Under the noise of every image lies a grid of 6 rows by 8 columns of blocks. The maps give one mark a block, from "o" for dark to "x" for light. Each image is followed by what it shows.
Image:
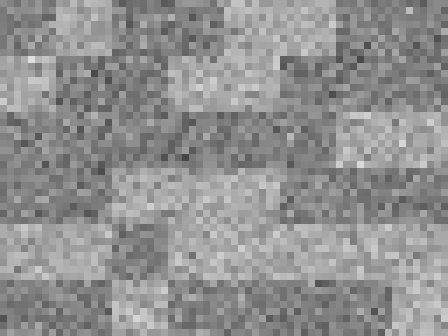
o x o o x x o o
x o o x x o o o
o o o o o o x x
o o x x x o o o
x x o x x x x x
o o x o o o o x
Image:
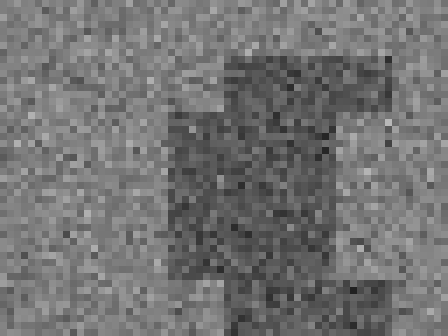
x x x x x x x x
x x x x o o o x
x x x o o o x x
x x x o o o x x
x x x o o o x x
x x x x o o o x
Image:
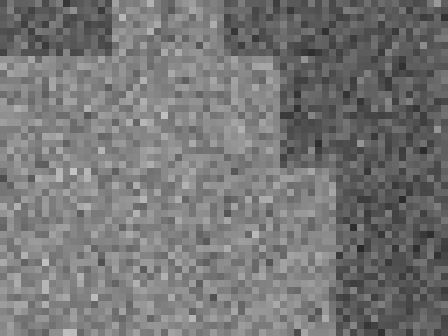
o o x x o o o o
x x x x x o o o
x x x x x o o o
x x x x x x o o
x x x x x x o o
x x x x x x o o
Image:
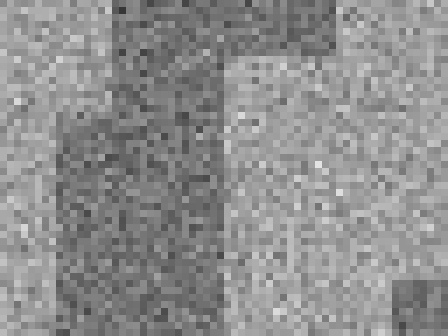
x x o o o o x x
x x o o x x x x
x o o o x x x x
x o o o x x x x
x o o o x x x x
x o o o x x x o
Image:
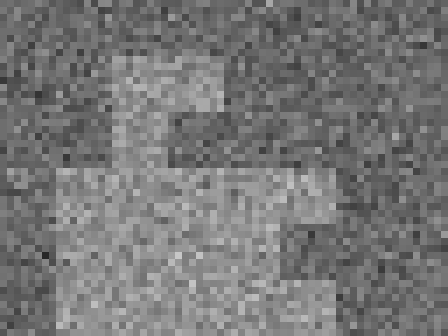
o o o o o o o o
o o x x o o o o
o o x o o o o o
o x x x x x o o
o x x x x o o o
o x x x x x o o
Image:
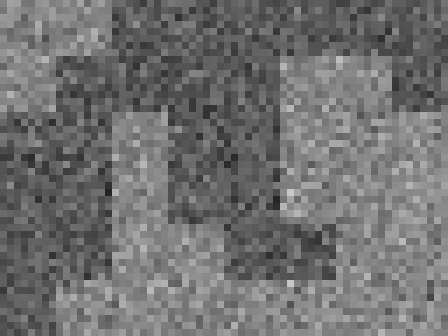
x x o o o o o o
x o o o o x x o
o o x o o x x x
o o x o o x x x
o o x x o o x x
o x x x x x x x
